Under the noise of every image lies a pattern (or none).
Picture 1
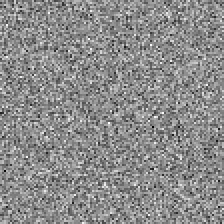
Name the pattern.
only noise
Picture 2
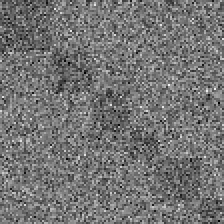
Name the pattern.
blocks along the diagonal
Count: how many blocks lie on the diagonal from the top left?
6
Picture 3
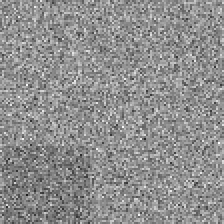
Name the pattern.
one block
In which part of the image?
bottom left
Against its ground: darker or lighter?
darker
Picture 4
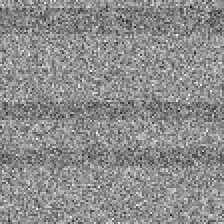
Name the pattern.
bands of rows
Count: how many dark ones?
3
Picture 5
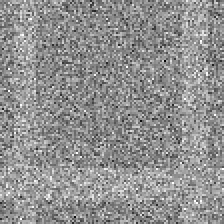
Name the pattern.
bands of rows crossing bands of columns
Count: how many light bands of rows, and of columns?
1 and 2
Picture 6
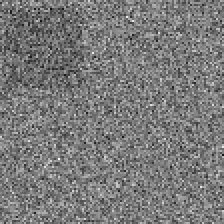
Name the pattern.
one block
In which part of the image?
top left
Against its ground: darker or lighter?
darker
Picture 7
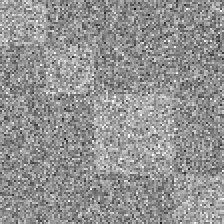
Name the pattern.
blocks along the diagonal
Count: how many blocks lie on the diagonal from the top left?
4
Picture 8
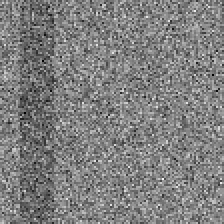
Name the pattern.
one band of columns
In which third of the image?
left
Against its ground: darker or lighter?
darker
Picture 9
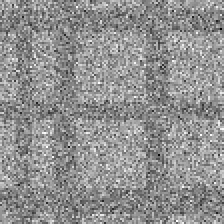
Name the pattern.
bands of rows crossing bands of columns
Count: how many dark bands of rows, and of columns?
3 and 3
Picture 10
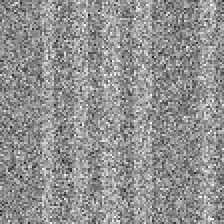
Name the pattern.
bands of columns
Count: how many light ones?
5
